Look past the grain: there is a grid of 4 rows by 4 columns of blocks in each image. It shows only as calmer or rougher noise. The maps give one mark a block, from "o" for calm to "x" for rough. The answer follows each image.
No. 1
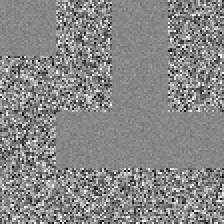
o x o x
x x o x
x o o o
x x x x
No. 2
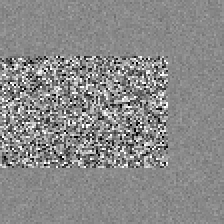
o o o o
x x x o
x x x o
o o o o
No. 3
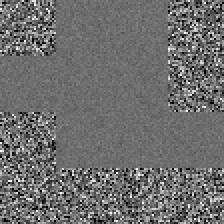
x o o x
o o o x
x o o o
x x x x
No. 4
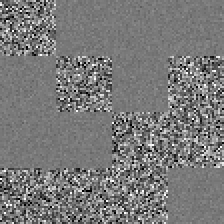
x o o o
o x o x
o o x x
x x x o
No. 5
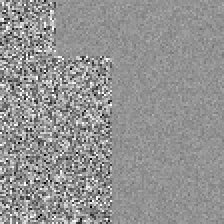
x o o o
x x o o
x x o o
x x o o
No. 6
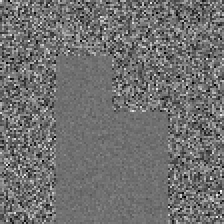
x x x x
x o x x
x o o x
x o o x
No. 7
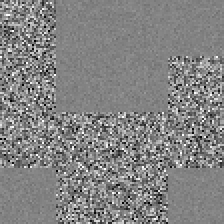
x o o o
x o o x
x x x x
o x x o
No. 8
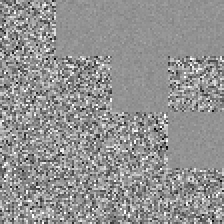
x o o o
x x o x
x x x o
x x x x
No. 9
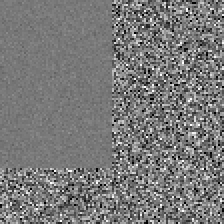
o o x x
o o x x
o o x x
x x x x
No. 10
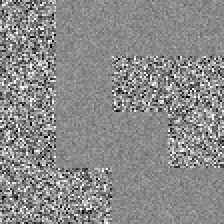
x o o o
x o x x
x o o x
x x o o
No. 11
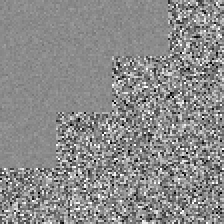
o o o x
o o x x
o x x x
x x x x
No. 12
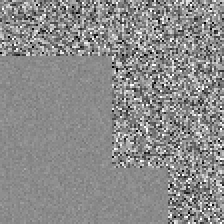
x x x x
o o x x
o o x x
o o o x
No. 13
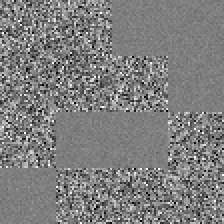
x x o o
x x x o
x o o x
o x x x
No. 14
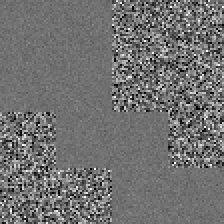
o o x x
o o x x
x o o x
x x o o
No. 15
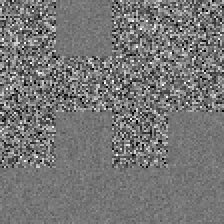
x o x x
x x x x
x o x o
o o o o
